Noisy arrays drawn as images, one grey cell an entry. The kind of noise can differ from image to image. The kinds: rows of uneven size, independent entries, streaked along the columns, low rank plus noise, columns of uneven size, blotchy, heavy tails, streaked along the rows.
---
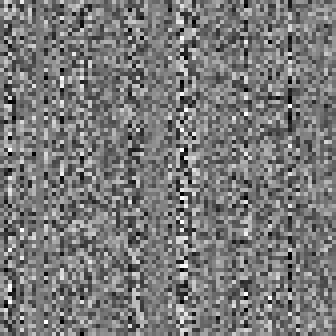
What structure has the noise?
columns of uneven size
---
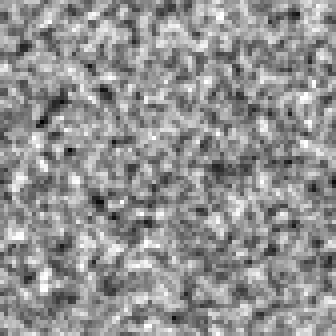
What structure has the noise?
blotchy
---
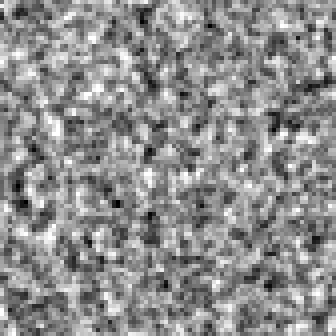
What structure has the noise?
blotchy
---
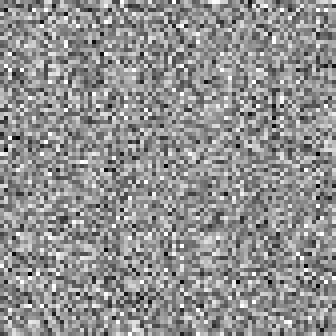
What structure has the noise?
low rank plus noise
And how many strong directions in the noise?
five to eight
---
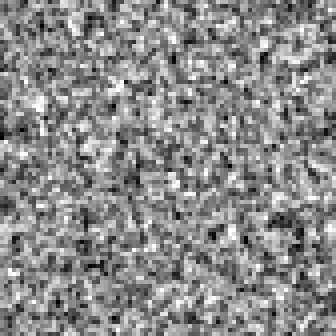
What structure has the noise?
blotchy
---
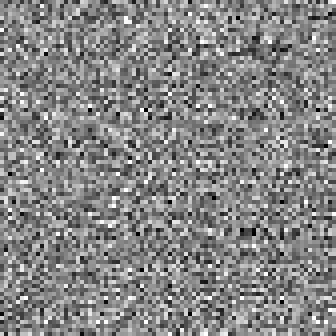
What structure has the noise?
low rank plus noise
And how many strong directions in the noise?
five to eight
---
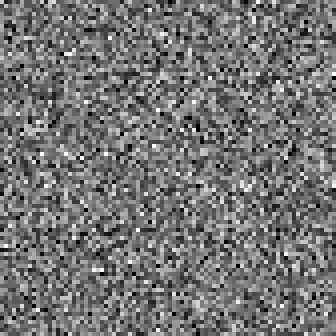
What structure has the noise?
independent entries
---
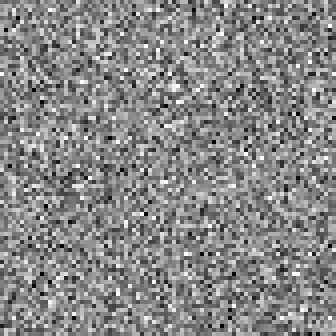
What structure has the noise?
independent entries
